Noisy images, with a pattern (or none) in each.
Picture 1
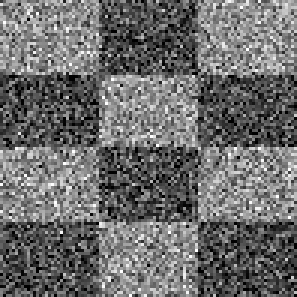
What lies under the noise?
a checkerboard
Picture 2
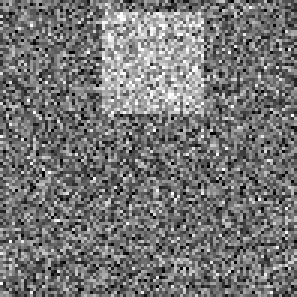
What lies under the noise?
one block
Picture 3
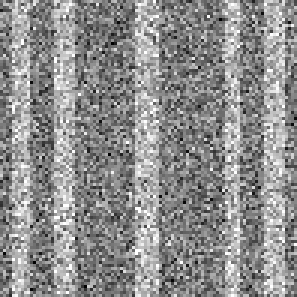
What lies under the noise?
bands of columns
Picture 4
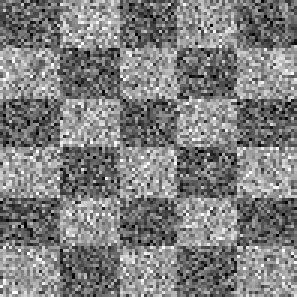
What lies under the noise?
a checkerboard
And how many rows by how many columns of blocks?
6 by 5
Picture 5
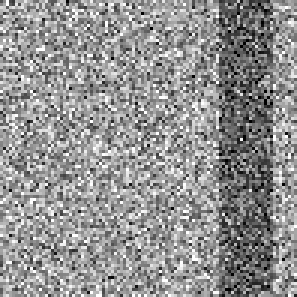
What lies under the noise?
one band of columns
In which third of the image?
right
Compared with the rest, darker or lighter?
darker
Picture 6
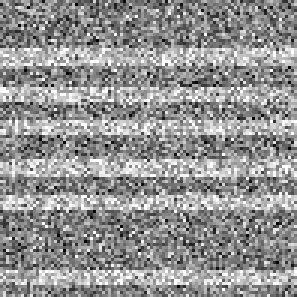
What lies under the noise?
bands of rows
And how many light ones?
6
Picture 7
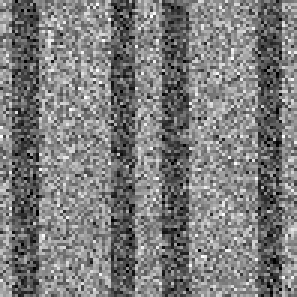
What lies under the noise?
bands of columns
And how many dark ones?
4
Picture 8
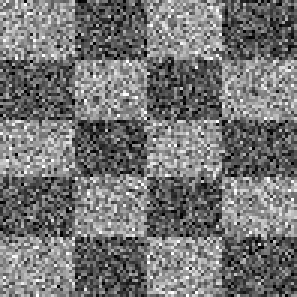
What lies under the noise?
a checkerboard
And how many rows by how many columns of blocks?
5 by 4
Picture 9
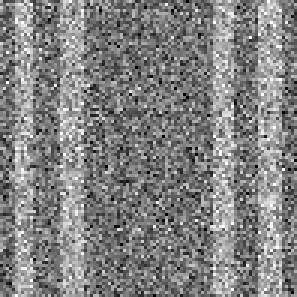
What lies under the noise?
bands of columns
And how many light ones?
4
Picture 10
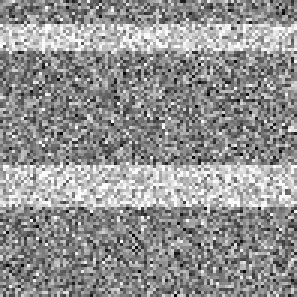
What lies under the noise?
bands of rows
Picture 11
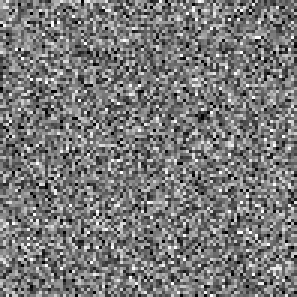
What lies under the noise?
only noise
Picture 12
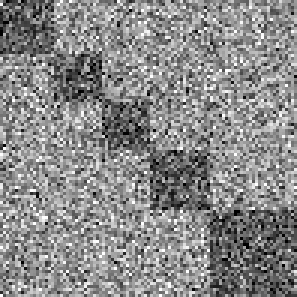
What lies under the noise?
blocks along the diagonal
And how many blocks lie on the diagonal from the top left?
5
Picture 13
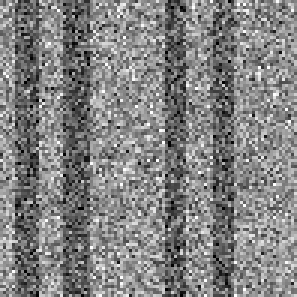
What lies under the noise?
bands of columns
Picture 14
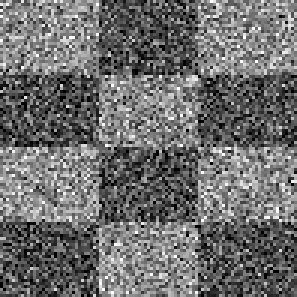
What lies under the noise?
a checkerboard
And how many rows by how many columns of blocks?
4 by 3
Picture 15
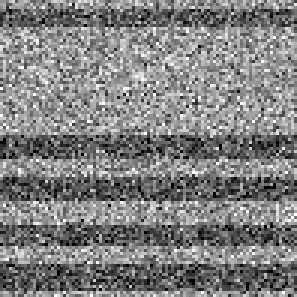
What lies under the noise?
bands of rows
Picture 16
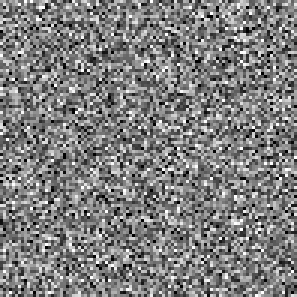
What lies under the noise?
only noise
